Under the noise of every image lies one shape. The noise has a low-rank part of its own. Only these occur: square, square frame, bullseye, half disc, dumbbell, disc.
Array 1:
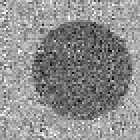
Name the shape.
disc
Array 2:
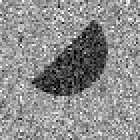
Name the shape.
half disc
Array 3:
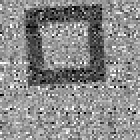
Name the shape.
square frame
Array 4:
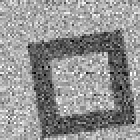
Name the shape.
square frame
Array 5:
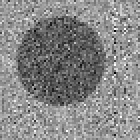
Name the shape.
disc
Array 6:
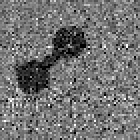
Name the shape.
dumbbell
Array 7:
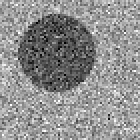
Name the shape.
disc
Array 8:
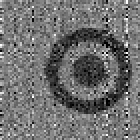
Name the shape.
bullseye
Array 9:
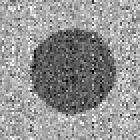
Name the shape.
disc
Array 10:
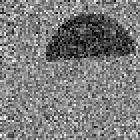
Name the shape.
half disc
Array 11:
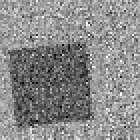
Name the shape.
square
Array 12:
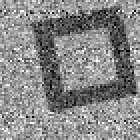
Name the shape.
square frame
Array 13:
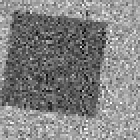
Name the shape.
square
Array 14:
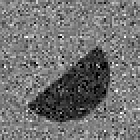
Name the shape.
half disc
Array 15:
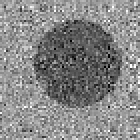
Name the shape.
disc
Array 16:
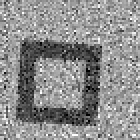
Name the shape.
square frame
